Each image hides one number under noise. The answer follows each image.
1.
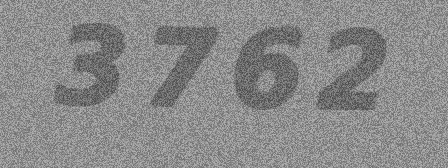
3762
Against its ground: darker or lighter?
darker
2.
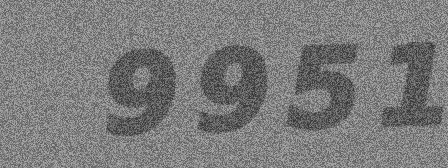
9951
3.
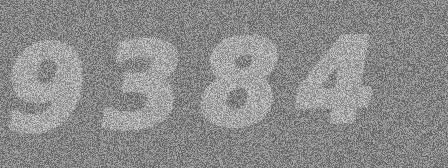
9384
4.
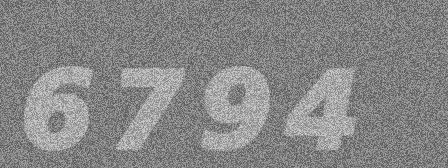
6794
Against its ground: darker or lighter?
lighter
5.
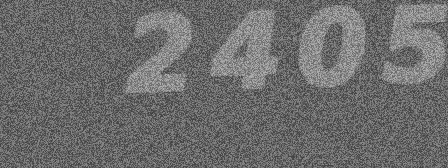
2405
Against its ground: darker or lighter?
lighter
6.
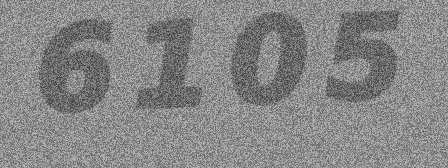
6105
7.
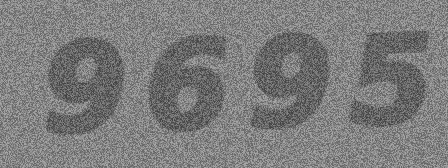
9695
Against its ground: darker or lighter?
darker
